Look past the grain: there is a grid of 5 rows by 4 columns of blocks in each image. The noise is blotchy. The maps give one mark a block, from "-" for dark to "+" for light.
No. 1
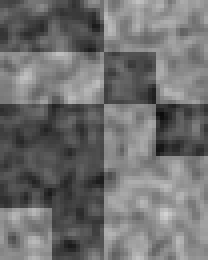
- - + +
+ + - +
- - + -
- - + +
+ - + +
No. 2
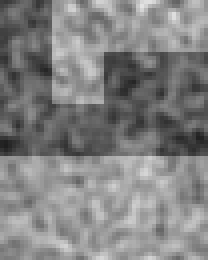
- + + +
- + - -
- - - -
+ + + +
+ + + +
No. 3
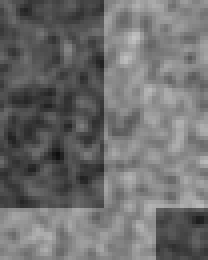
- - + +
- - + +
- - + +
- - + +
+ + + -
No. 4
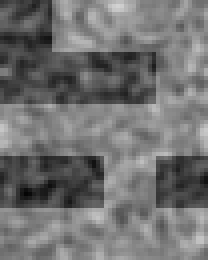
- + + +
- - - +
+ + + +
- - + -
+ + + +
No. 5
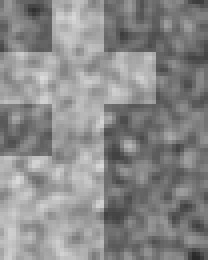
- + - -
+ + + -
- + - -
+ + - -
+ + - -
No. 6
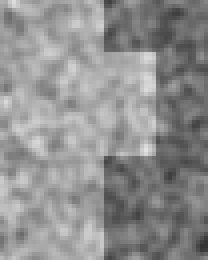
+ + - -
+ + + -
+ + + -
+ + - -
+ + - -
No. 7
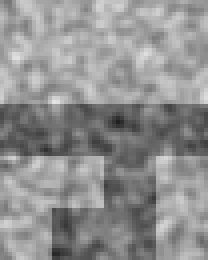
+ + + +
+ + + +
- - - -
+ + - +
+ - - +
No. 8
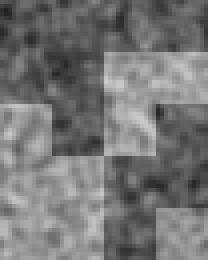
- - - -
- - + +
+ - + -
+ + - -
+ + - +
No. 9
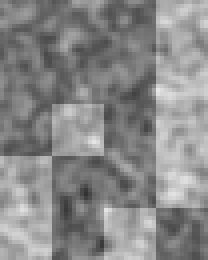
- - - +
- - - +
- + - +
+ - - +
+ - + -
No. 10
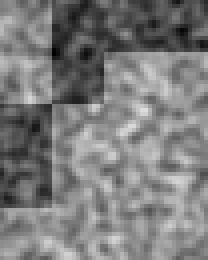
+ - - -
+ - + +
- + + +
- + + +
+ + + +
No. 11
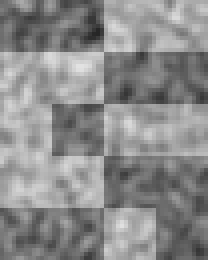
- - + +
+ + - -
+ - + +
+ + - -
- - + -
